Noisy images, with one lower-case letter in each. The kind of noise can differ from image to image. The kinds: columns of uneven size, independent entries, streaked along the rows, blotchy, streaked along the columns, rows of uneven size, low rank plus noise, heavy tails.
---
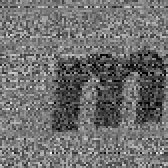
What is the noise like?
rows of uneven size
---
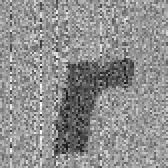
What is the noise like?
columns of uneven size
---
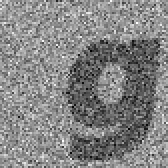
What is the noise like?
independent entries
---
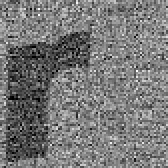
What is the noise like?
low rank plus noise
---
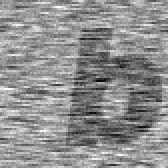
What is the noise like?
streaked along the rows
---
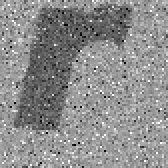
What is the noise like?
heavy tails
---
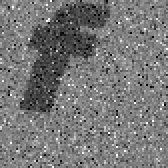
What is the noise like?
heavy tails
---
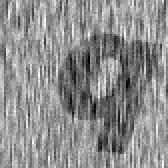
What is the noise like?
streaked along the columns
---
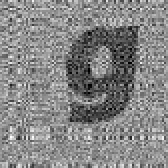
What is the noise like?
low rank plus noise
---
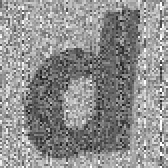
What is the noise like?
columns of uneven size
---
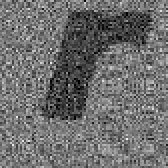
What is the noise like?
low rank plus noise
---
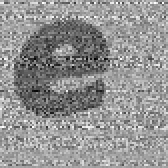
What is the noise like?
rows of uneven size
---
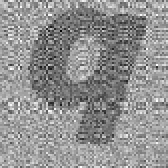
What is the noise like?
low rank plus noise
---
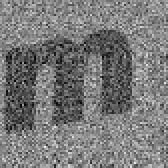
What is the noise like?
low rank plus noise
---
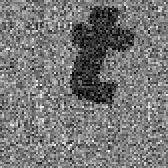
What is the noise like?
low rank plus noise
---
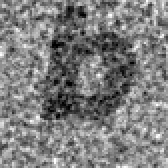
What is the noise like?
blotchy
